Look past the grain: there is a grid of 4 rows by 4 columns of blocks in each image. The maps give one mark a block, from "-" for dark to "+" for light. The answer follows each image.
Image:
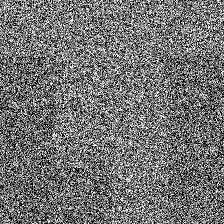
++++
-++-
-++-
--+-
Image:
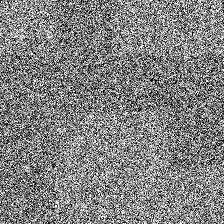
+-++
----
-++-
-+++
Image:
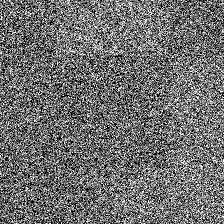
-++-
---+
---+
--++
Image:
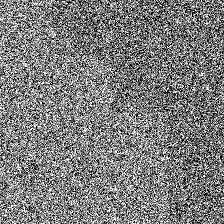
+---
++--
+++-
+++-
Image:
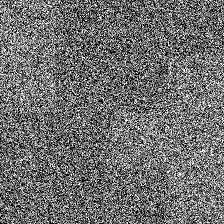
+---
+--+
--++
---+
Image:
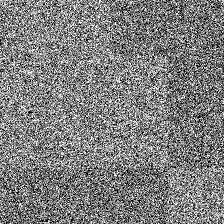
++--
+++-
+++-
---+
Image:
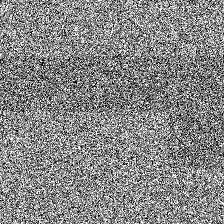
++++
----
+++-
++++
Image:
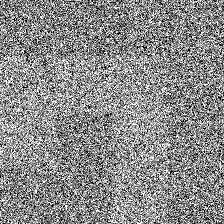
----
+++-
+-+-
--+-
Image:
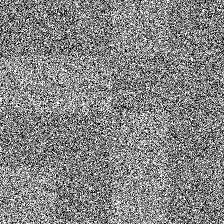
--+-
++--
--+-
+-+-
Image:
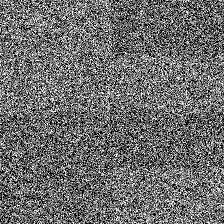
++--
++++
----
--++
